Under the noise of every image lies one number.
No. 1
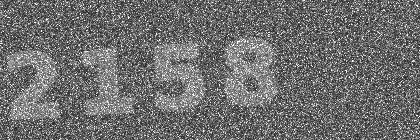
2158
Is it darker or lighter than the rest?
lighter
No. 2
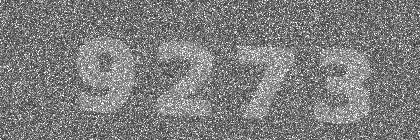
9273
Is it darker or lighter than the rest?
lighter
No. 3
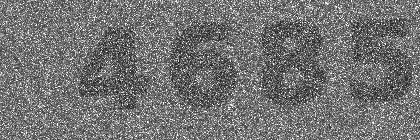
4685
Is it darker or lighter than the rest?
darker
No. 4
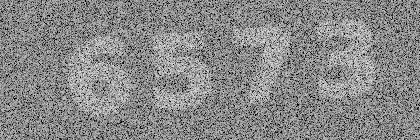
6573
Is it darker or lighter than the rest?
lighter
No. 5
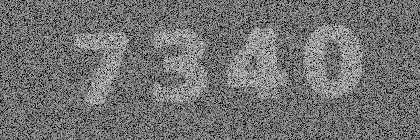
7340
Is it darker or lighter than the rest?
lighter
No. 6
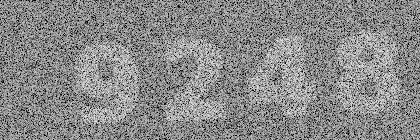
9248
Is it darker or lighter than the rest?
lighter
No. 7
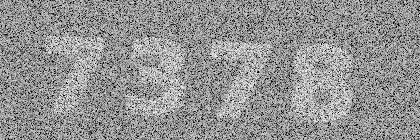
7378
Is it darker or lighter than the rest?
lighter
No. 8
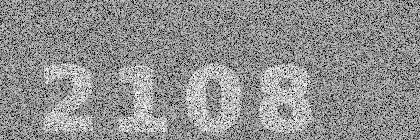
2108
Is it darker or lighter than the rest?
lighter
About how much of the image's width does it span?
two thirds
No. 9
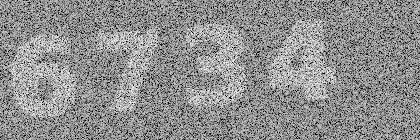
6734
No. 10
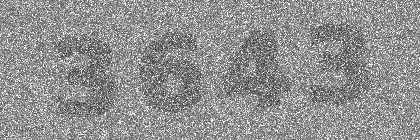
3643
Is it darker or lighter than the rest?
darker
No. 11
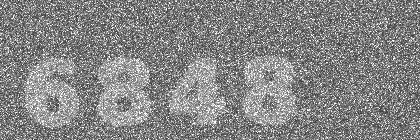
6848
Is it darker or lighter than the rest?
lighter
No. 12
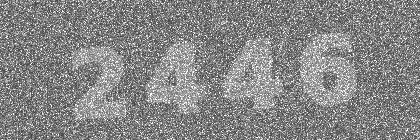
2446
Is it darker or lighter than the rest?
lighter
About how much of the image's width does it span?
two thirds
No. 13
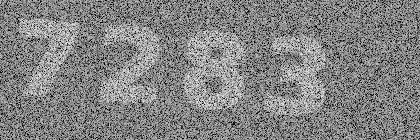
7283
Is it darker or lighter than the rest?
lighter
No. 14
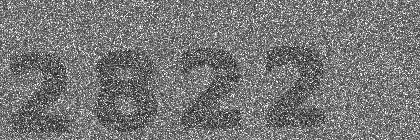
2822
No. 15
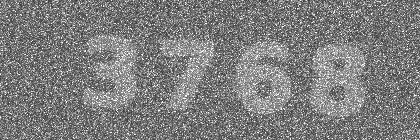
3768
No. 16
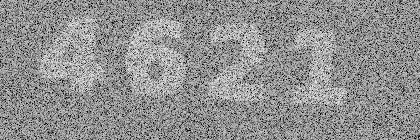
4621
